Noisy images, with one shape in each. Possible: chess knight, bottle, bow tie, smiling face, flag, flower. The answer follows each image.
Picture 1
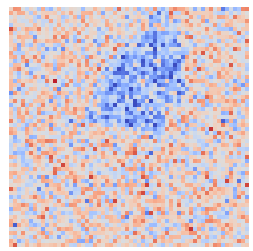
chess knight
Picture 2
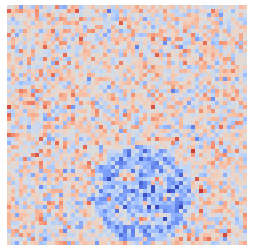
smiling face
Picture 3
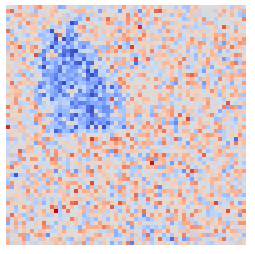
chess knight
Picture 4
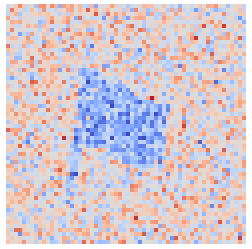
flag
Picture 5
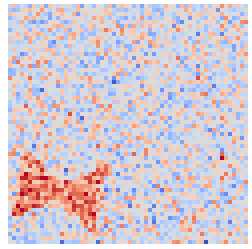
bow tie
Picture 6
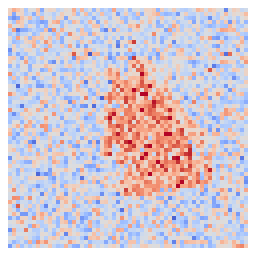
chess knight
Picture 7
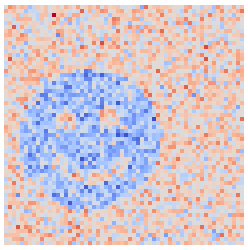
smiling face
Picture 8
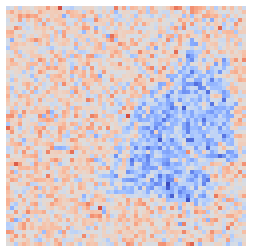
chess knight
